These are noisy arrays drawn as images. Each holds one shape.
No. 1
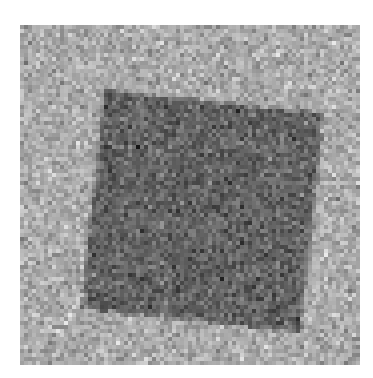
dark square
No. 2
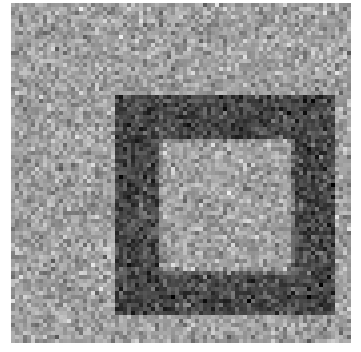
dark square frame
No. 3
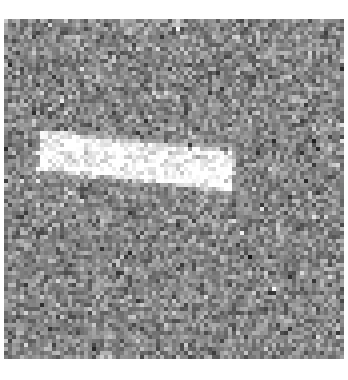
light bar
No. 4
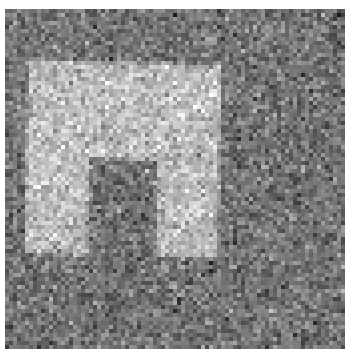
light square with a notch
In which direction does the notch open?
down
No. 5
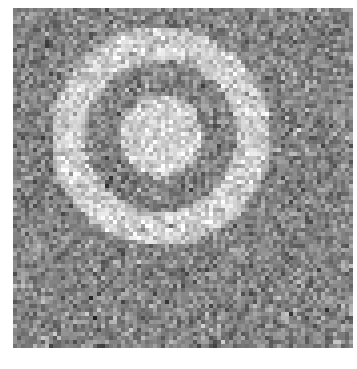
light bullseye
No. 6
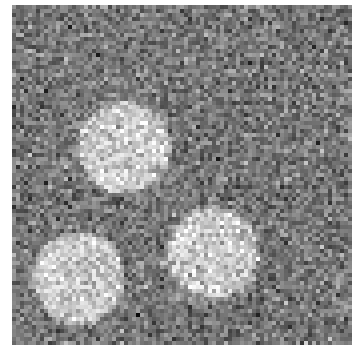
light three dots
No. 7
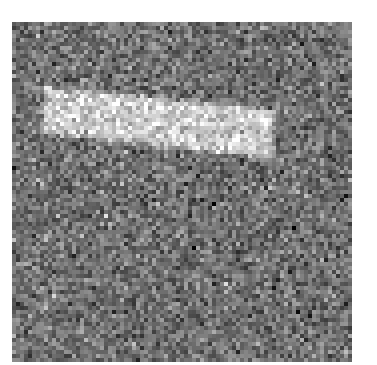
light bar
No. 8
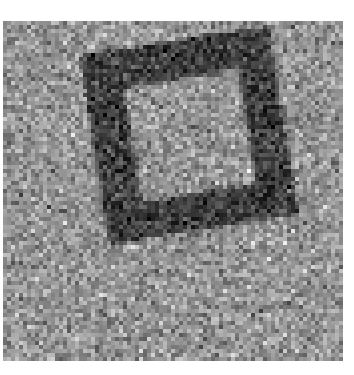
dark square frame
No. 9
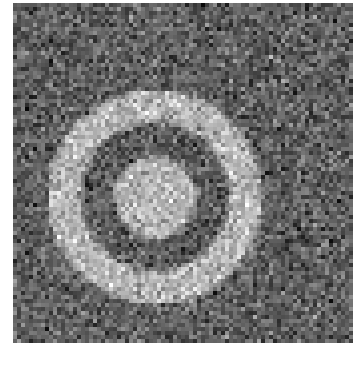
light bullseye
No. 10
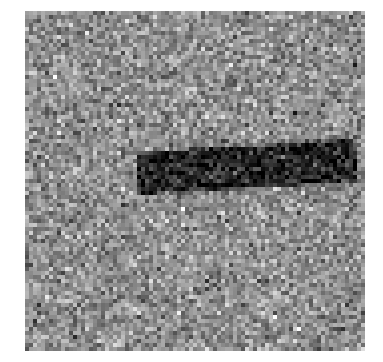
dark bar
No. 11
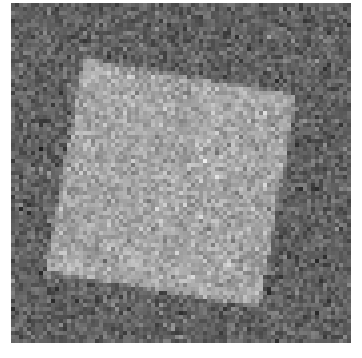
light square
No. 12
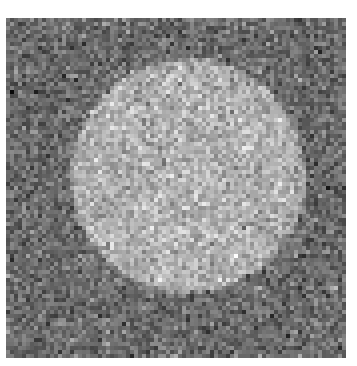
light disc
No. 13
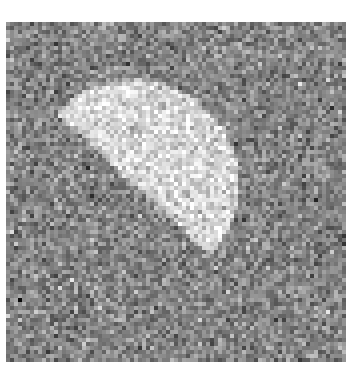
light half disc
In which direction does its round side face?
up and right
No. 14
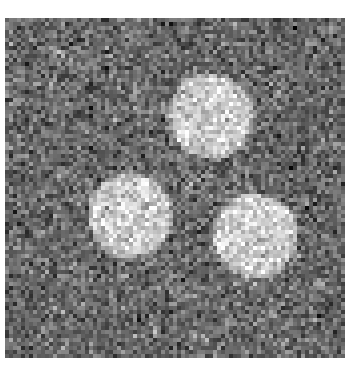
light three dots
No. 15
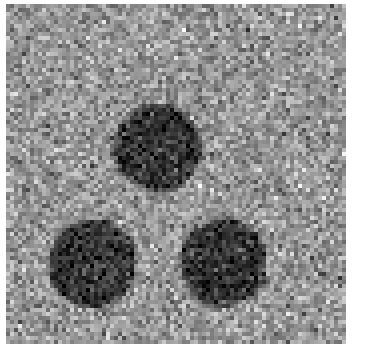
dark three dots
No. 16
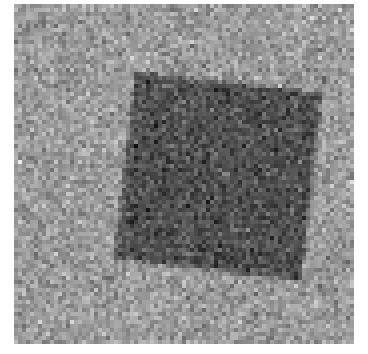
dark square
